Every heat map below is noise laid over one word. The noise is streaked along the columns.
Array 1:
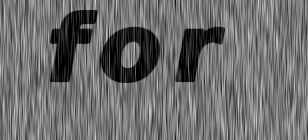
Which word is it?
for
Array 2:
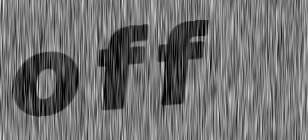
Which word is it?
off
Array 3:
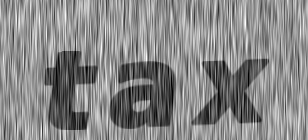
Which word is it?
tax
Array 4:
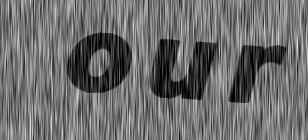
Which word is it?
our
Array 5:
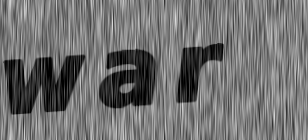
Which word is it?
war
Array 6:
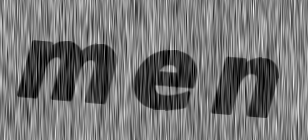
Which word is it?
men
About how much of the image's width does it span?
nearly all
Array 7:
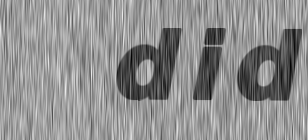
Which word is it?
did
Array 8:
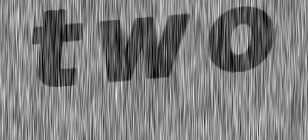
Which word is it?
two
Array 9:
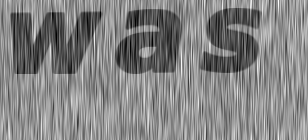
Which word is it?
was
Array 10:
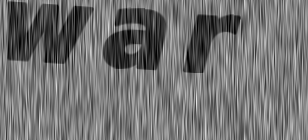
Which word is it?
war
